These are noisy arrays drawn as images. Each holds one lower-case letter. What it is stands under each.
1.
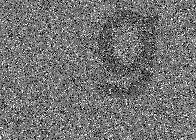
g
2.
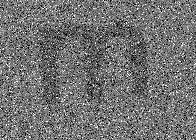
m
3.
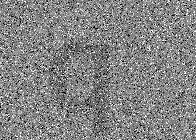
q
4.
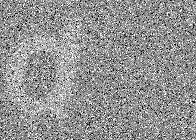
d
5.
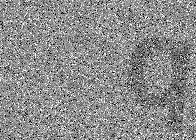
q
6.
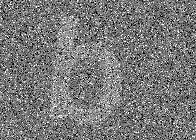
b
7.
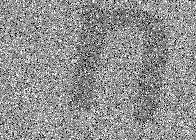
n
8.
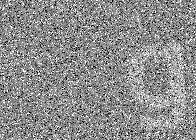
g
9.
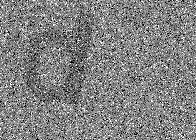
d
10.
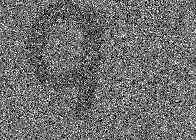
q
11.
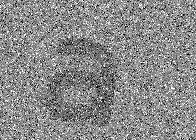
a
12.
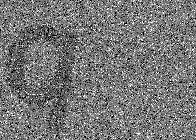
q
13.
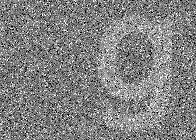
g
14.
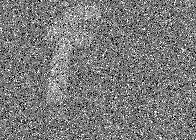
f
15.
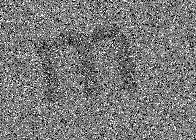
m
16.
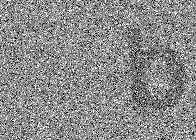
b
